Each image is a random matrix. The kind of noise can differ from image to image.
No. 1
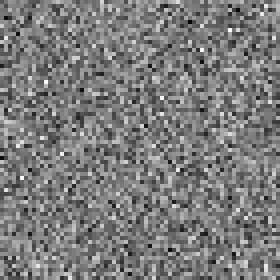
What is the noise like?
independent entries
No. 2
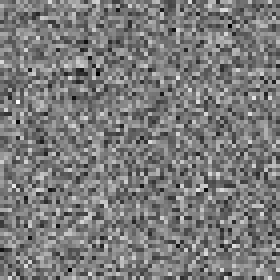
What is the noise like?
low rank plus noise
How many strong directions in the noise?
three or four
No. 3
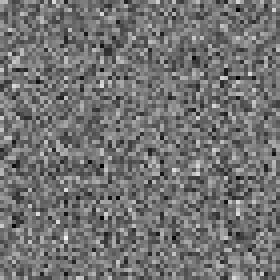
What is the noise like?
low rank plus noise
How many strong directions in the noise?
two
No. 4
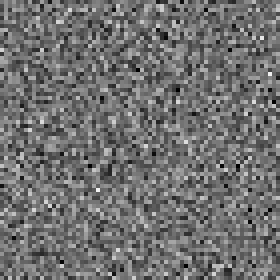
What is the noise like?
low rank plus noise
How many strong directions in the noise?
one
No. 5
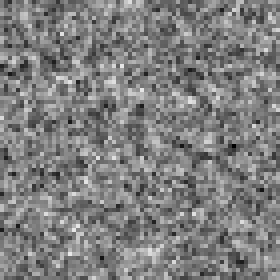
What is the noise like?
blotchy
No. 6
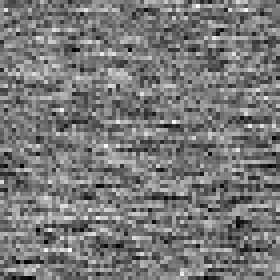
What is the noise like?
streaked along the rows
